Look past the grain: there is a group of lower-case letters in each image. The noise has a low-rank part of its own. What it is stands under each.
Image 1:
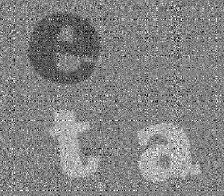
top left: dark e; bottom left: light t; bottom right: light a
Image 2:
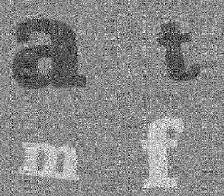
top left: dark a; top right: dark t; bottom left: light m; bottom right: light f
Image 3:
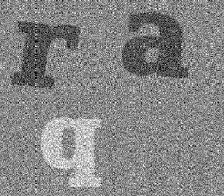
top left: dark r; top right: dark a; bottom left: light q
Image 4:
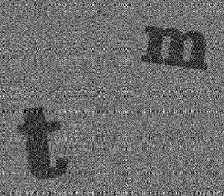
top right: dark m; bottom left: dark t
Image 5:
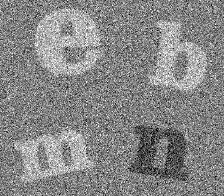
top left: light e; top right: light b; bottom left: light m; bottom right: dark n
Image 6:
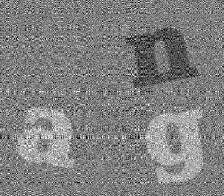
top right: dark n; bottom left: light a; bottom right: light g
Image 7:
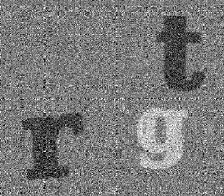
top right: dark t; bottom left: dark r; bottom right: light g
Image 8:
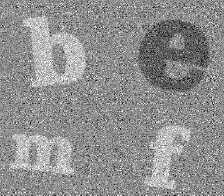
top left: light b; top right: dark e; bottom left: light m; bottom right: light f
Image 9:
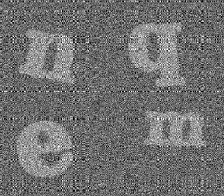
top left: light n; top right: light q; bottom left: light e; bottom right: light m
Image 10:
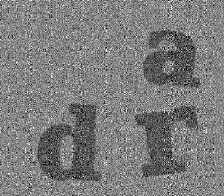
top right: dark a; bottom left: dark d; bottom right: dark r
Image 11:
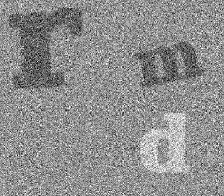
top left: dark r; top right: dark m; bottom right: light d
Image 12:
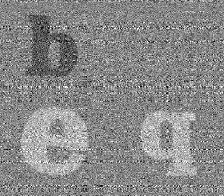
top left: dark b; bottom left: light e; bottom right: light q
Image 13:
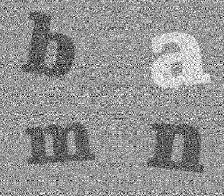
top left: dark b; top right: light a; bottom left: dark m; bottom right: dark n
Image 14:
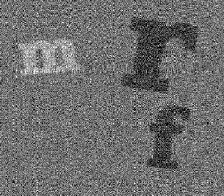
top left: light m; top right: dark r; bottom right: dark f
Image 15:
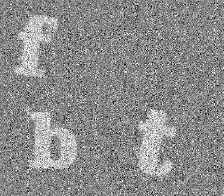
top left: light f; bottom left: light b; bottom right: light t
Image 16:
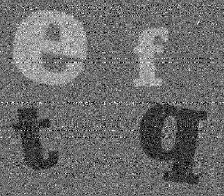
top left: light e; top right: light f; bottom left: dark t; bottom right: dark q
